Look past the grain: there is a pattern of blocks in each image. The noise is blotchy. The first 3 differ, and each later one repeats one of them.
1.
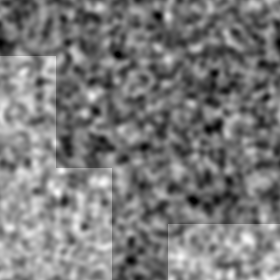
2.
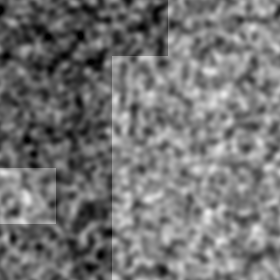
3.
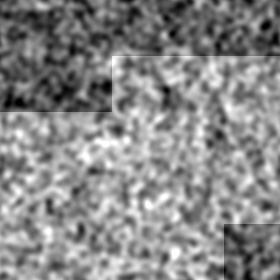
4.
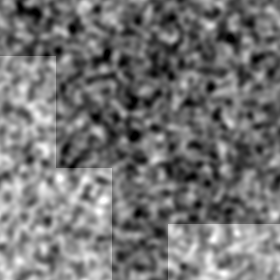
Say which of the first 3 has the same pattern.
1
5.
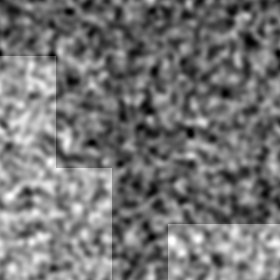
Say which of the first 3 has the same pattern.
1
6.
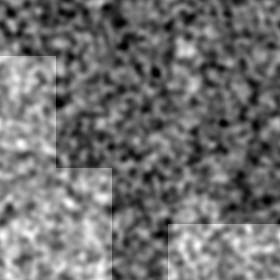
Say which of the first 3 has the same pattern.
1
